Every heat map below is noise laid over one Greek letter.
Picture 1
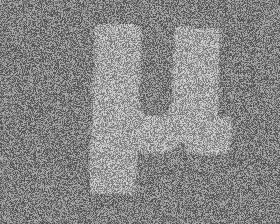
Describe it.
light mu
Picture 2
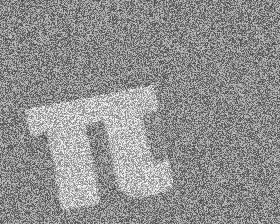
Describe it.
light pi
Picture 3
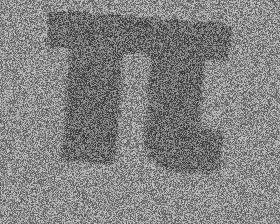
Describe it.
dark pi
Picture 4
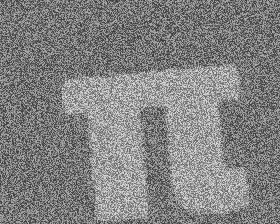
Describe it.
light pi
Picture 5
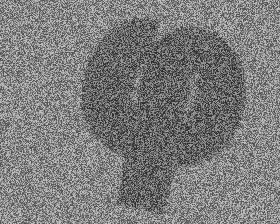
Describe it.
dark phi
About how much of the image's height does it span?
nearly all
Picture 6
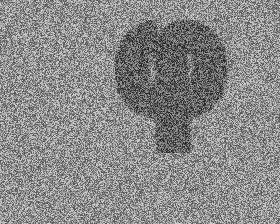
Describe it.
dark phi
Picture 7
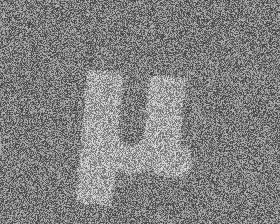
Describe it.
light mu
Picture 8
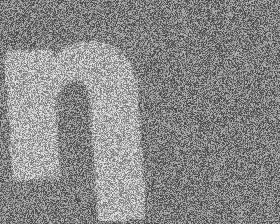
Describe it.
light eta
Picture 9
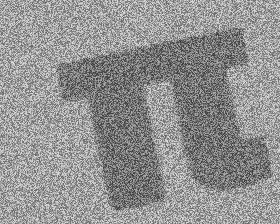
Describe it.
dark pi
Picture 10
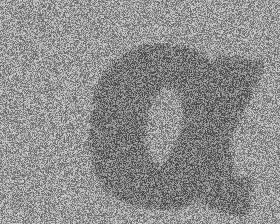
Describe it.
dark alpha
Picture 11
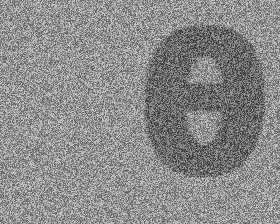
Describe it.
dark theta
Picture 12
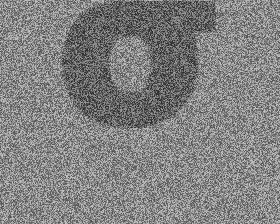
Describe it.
dark sigma
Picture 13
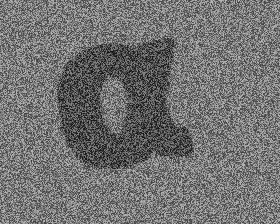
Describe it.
dark alpha
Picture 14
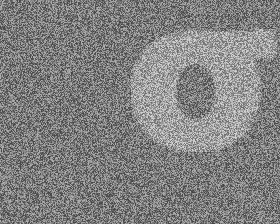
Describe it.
light sigma
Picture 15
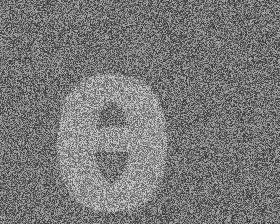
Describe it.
light theta
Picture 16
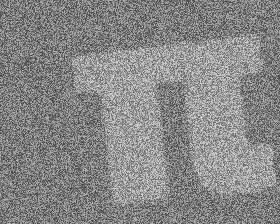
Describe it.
light pi
